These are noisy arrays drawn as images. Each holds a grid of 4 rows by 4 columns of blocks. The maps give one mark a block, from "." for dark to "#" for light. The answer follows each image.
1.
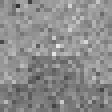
# # # #
# # # #
# . . #
. . . .
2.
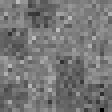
# . # #
. # # #
# # . #
. # . .
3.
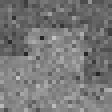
. . . .
. # # .
# # # .
# # # #
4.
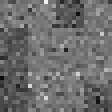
# # . #
. # # #
. # # #
. # # .
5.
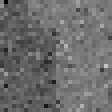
. # # #
. . # #
. . # #
. . # #
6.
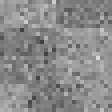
# # . .
. . # #
. . # #
# . . #
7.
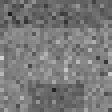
. . . .
# # # #
# # # #
# . . #
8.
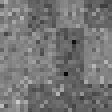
# . # .
# # . #
# # . #
# . . .
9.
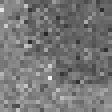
# . . .
# . . .
# # . .
# # # #
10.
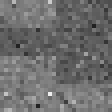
# # . .
. . . .
# # . .
# # # #
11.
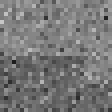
# # # #
# # # #
. . . #
. . . .
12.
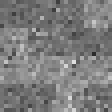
. . . #
# . . .
# # # #
. . # .
